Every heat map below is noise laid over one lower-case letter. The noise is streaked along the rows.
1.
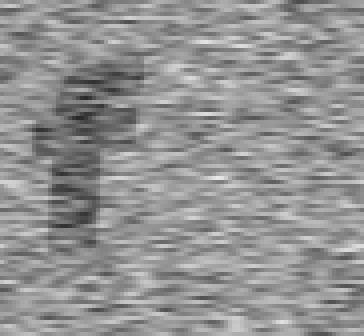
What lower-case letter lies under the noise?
f
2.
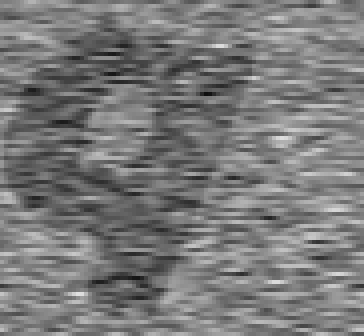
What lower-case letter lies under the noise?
q
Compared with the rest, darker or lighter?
darker
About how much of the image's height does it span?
nearly all
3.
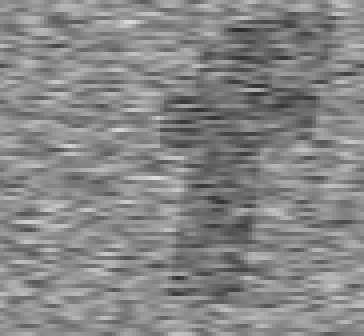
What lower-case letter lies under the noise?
f
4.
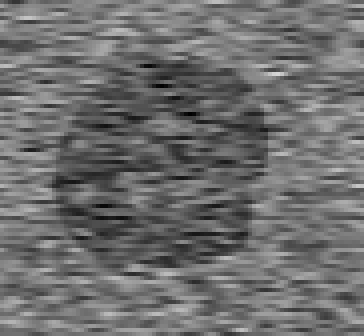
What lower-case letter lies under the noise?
e
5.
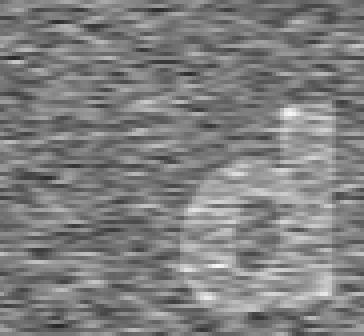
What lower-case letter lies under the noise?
d
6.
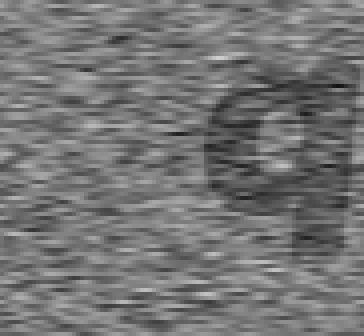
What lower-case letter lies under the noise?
q
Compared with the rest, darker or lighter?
darker
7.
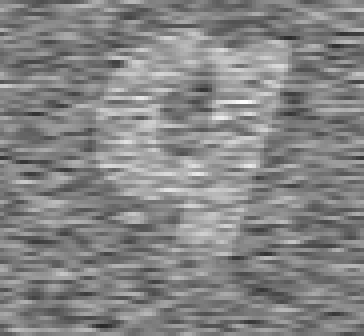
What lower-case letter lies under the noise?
q
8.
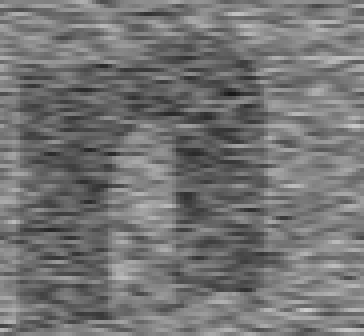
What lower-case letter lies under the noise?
n
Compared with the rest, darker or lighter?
darker
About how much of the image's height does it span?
nearly all
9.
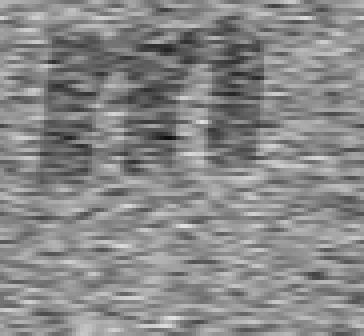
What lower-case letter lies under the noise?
m
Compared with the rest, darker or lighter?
darker
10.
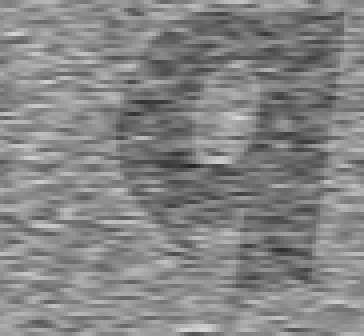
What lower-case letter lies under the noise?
q
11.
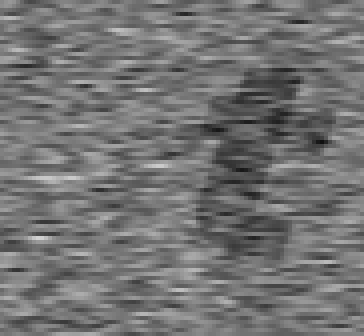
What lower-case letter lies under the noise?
t
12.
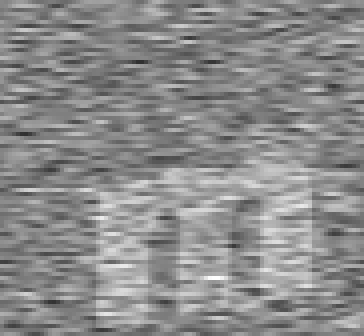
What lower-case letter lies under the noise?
m
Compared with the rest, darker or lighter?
lighter
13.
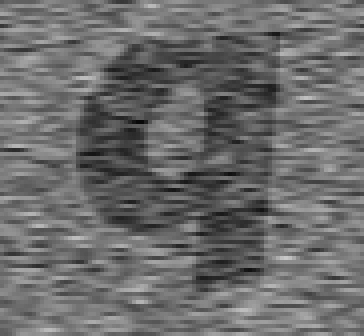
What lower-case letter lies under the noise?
q
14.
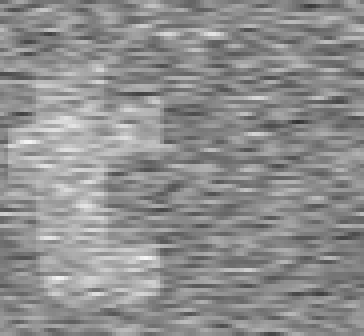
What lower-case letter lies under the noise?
t
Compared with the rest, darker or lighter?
lighter
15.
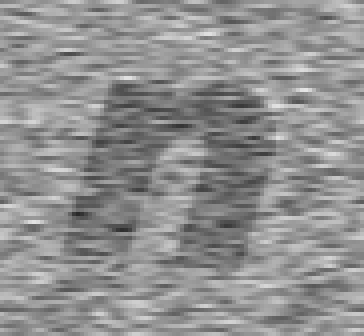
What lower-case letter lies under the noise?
n
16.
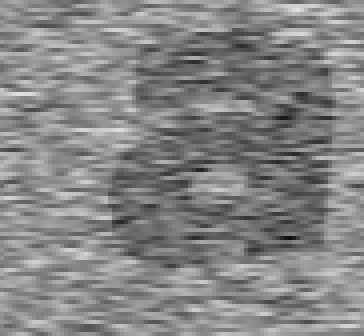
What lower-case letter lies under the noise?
a
